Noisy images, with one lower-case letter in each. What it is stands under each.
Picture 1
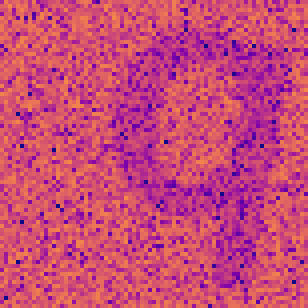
q
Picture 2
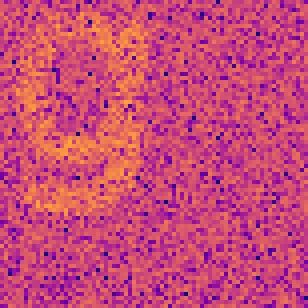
g
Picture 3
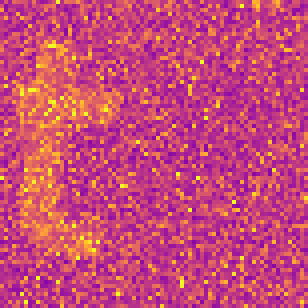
t
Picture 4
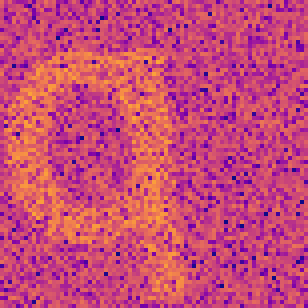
q
